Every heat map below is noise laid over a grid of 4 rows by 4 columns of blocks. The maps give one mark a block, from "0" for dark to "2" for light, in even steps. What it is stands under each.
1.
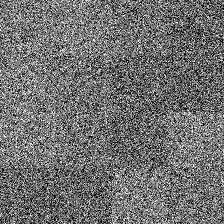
2 2 1 0
2 1 0 0
2 1 0 2
0 0 2 1
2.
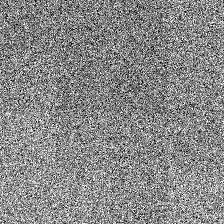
0 0 0 1
1 0 0 1
2 1 1 1
2 2 1 2
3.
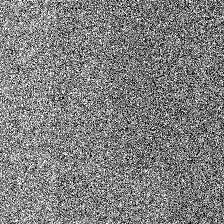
2 1 0 0
2 1 0 0
2 1 0 0
2 1 1 0
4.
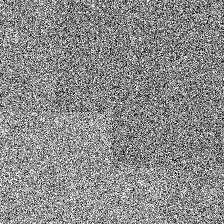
1 0 0 0
1 0 0 0
2 2 0 0
2 2 2 1
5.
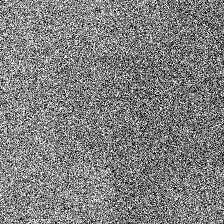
2 2 1 0
2 1 0 0
2 1 0 0
2 2 0 1
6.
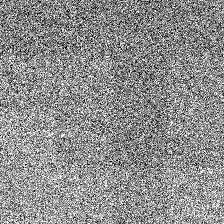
0 0 0 0
1 1 0 1
2 1 0 1
2 2 1 2
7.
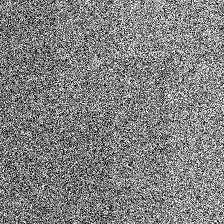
0 1 2 2
0 1 1 2
0 0 1 2
0 0 1 2
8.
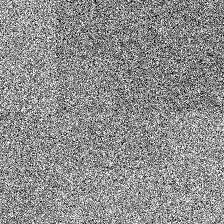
2 0 0 0
2 1 0 0
1 1 1 2
1 2 2 2
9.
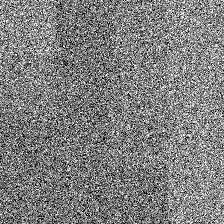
2 0 1 2
1 0 1 2
0 0 1 2
0 0 0 2
